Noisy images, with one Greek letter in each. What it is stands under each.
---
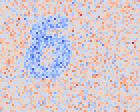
delta
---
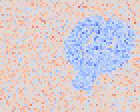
phi
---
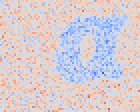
alpha
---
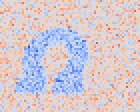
omega
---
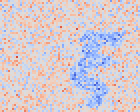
xi
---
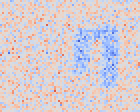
eta
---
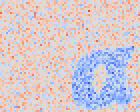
alpha
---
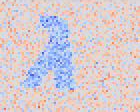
lambda
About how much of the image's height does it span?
two thirds
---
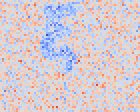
xi
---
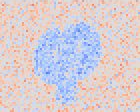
phi
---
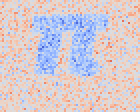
pi
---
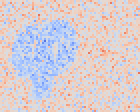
phi
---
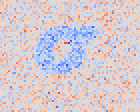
sigma
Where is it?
centre
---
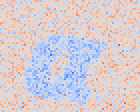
alpha
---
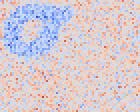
sigma
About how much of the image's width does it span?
half
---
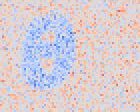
theta
